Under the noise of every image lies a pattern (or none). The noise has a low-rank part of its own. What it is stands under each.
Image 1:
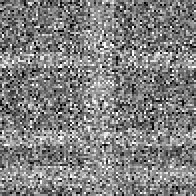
bands of rows crossing bands of columns
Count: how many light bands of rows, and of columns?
3 and 1
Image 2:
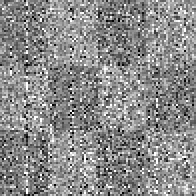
a checkerboard
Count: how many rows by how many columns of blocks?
3 by 4
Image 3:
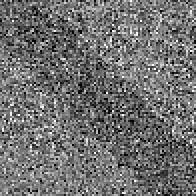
a diagonal band
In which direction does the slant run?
top left to bottom right
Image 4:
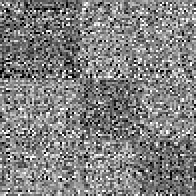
blocks along the diagonal
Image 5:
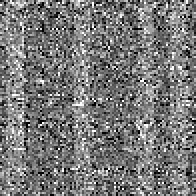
bands of columns
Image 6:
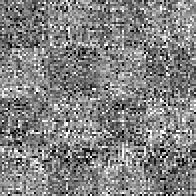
a checkerboard
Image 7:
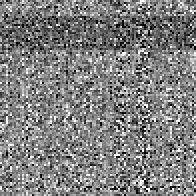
one band of rows
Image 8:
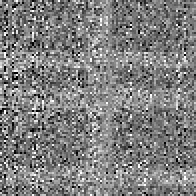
bands of rows crossing bands of columns
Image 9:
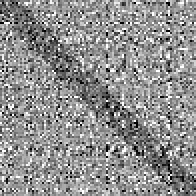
a diagonal band
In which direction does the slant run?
top left to bottom right
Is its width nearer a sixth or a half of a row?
a sixth
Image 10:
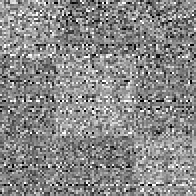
blocks along the diagonal
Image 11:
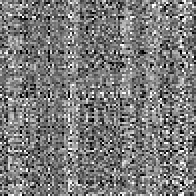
bands of columns
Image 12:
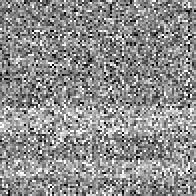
bands of rows
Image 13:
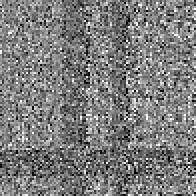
bands of rows crossing bands of columns
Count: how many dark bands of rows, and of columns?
1 and 2
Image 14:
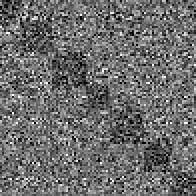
blocks along the diagonal
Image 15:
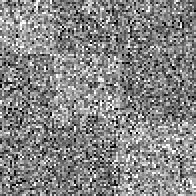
blocks along the diagonal
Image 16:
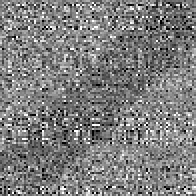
a diagonal band
